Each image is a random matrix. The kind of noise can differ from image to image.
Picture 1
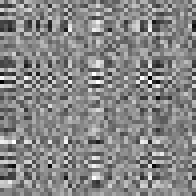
low rank plus noise
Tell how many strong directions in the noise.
one
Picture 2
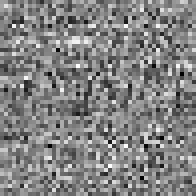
low rank plus noise
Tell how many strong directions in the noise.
five to eight
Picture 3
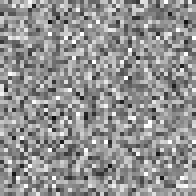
independent entries
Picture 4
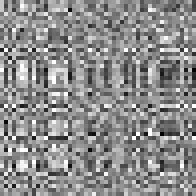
low rank plus noise
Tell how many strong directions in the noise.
one
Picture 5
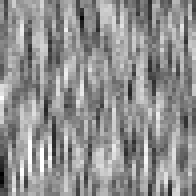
streaked along the columns
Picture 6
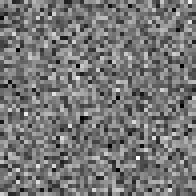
independent entries
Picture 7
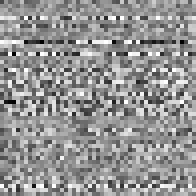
rows of uneven size
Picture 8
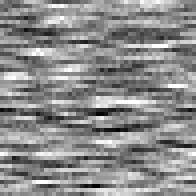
streaked along the rows
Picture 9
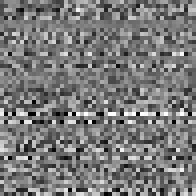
rows of uneven size
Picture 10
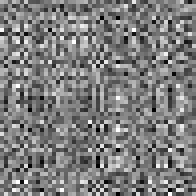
low rank plus noise
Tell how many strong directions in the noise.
two
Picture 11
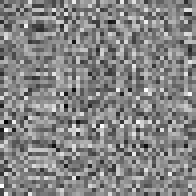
low rank plus noise
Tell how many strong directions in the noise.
three or four
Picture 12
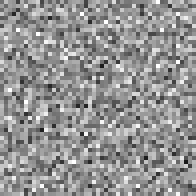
independent entries
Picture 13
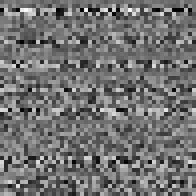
rows of uneven size
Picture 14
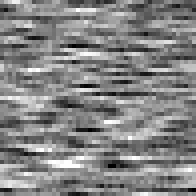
streaked along the rows
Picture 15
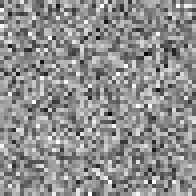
independent entries
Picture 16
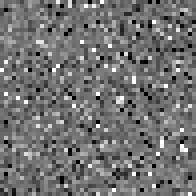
heavy tails
